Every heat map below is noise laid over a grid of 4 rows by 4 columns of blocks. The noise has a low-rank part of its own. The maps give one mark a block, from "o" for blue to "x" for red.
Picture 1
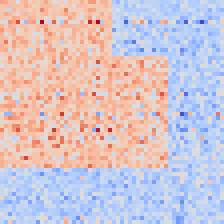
x x o o
x x x o
x x x o
o o o o
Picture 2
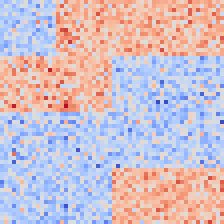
o x x x
x x o o
o o o o
o o x x
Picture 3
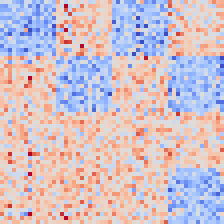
o x o x
x o x o
x x x x
x x x o
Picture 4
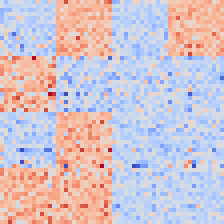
o x o x
x o o o
o x o o
x x o o
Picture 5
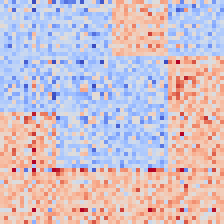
o o x o
o o o x
x o o x
x x x x
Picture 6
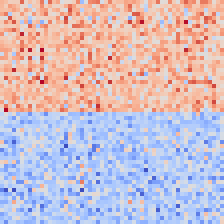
x x x x
x x x x
o o o o
o o o o
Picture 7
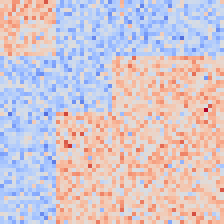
x o o o
o o x x
o x x x
o x x x
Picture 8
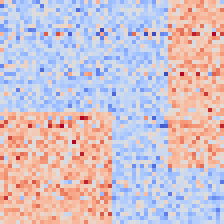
o o o x
o o o x
x x o x
x x o o
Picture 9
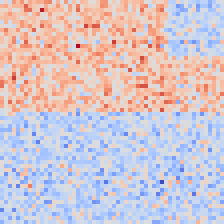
x x x o
x x x x
o o o o
o o o o
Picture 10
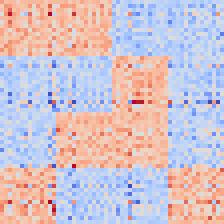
x x o o
o o x o
o x x o
x o o x
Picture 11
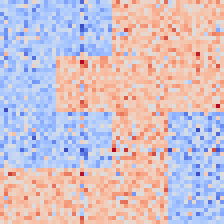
o o x x
o x x x
o o x o
x x x o
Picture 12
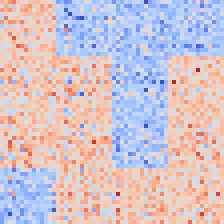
x o o o
x x o x
x x o x
o x x x
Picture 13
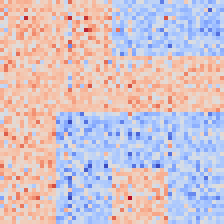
x x o o
x x x x
x o o o
x o x o
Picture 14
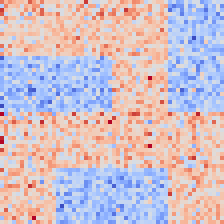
x x x o
o o x o
x x x x
x o o x
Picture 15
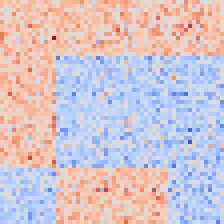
x x x x
x o o o
x o o o
o x x o
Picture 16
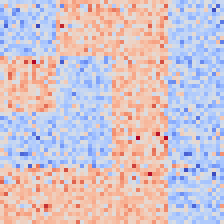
o x x o
x o x o
o o x o
x x x o
